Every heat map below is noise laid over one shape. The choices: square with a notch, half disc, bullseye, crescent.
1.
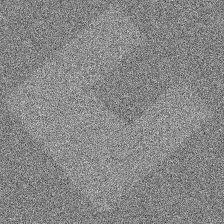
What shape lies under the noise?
square with a notch
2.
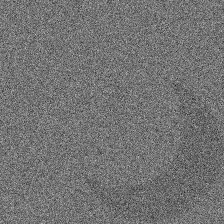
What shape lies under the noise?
crescent
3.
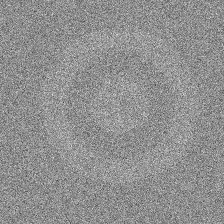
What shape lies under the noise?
bullseye
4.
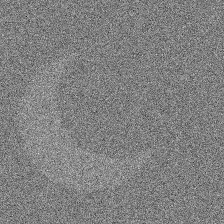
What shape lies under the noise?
crescent
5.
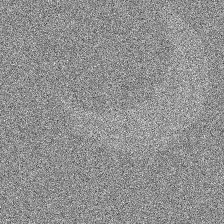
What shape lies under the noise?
crescent
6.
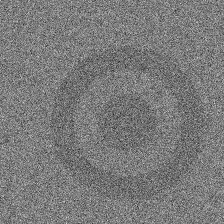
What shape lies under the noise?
bullseye
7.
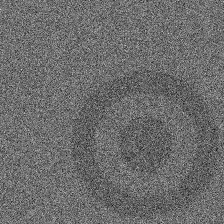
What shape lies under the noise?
bullseye
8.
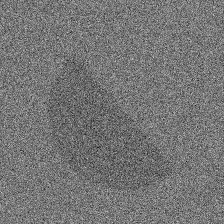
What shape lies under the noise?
half disc
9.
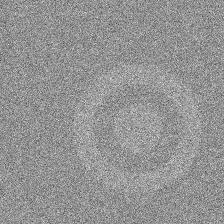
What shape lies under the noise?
bullseye
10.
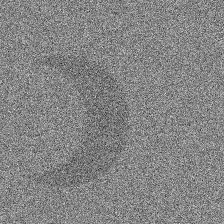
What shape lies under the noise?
crescent
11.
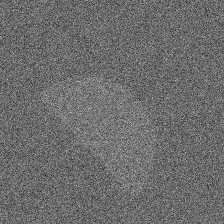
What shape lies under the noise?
half disc
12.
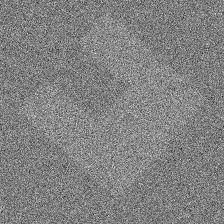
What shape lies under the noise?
square with a notch
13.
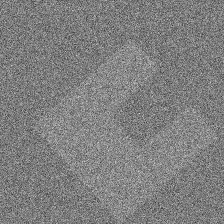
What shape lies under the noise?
square with a notch
